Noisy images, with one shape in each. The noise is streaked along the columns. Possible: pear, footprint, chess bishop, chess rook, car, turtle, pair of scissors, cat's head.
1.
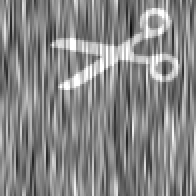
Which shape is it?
pair of scissors
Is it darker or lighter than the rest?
lighter
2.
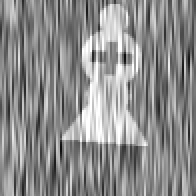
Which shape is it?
chess bishop
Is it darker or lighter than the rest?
lighter
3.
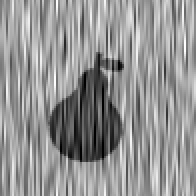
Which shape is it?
pear
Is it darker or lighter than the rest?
darker
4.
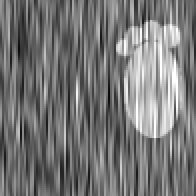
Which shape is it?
footprint
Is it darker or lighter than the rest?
lighter
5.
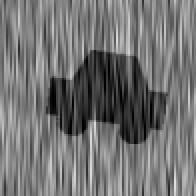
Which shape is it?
car
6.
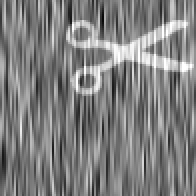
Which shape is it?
pair of scissors
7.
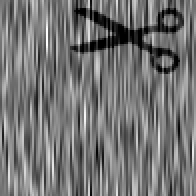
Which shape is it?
pair of scissors
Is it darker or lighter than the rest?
darker
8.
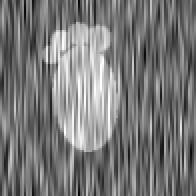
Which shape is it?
footprint
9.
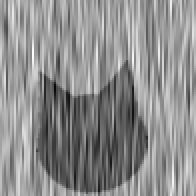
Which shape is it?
cat's head
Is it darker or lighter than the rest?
darker
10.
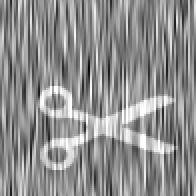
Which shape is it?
pair of scissors
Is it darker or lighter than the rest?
lighter
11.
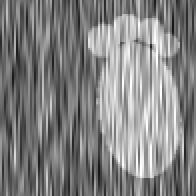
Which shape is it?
footprint
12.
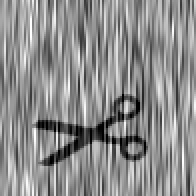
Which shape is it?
pair of scissors
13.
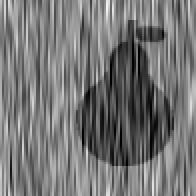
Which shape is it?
pear
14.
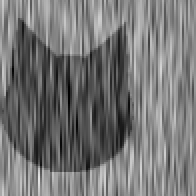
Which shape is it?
cat's head
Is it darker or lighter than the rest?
darker
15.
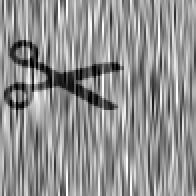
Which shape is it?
pair of scissors
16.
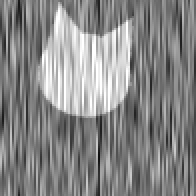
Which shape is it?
cat's head
